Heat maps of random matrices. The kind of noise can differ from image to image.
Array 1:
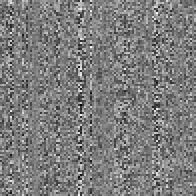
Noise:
columns of uneven size
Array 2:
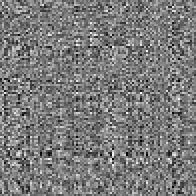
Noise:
low rank plus noise
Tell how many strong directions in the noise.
three or four
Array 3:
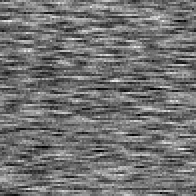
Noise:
streaked along the rows
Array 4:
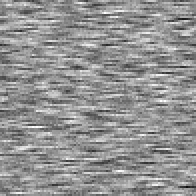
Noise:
streaked along the rows
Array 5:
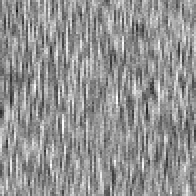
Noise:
streaked along the columns
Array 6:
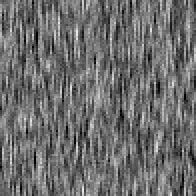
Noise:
streaked along the columns
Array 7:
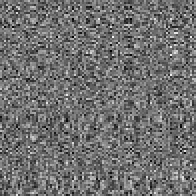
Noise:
low rank plus noise
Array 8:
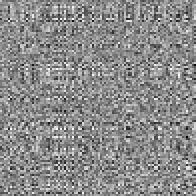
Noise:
low rank plus noise
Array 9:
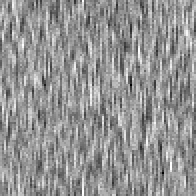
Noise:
streaked along the columns
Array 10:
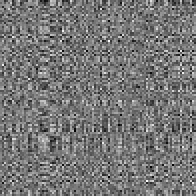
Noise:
low rank plus noise
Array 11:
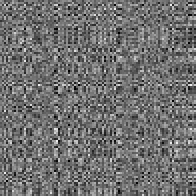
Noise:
low rank plus noise
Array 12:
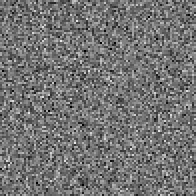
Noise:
independent entries
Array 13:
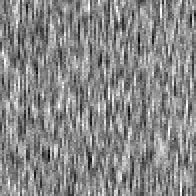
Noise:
streaked along the columns
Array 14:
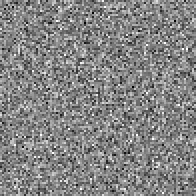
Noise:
independent entries
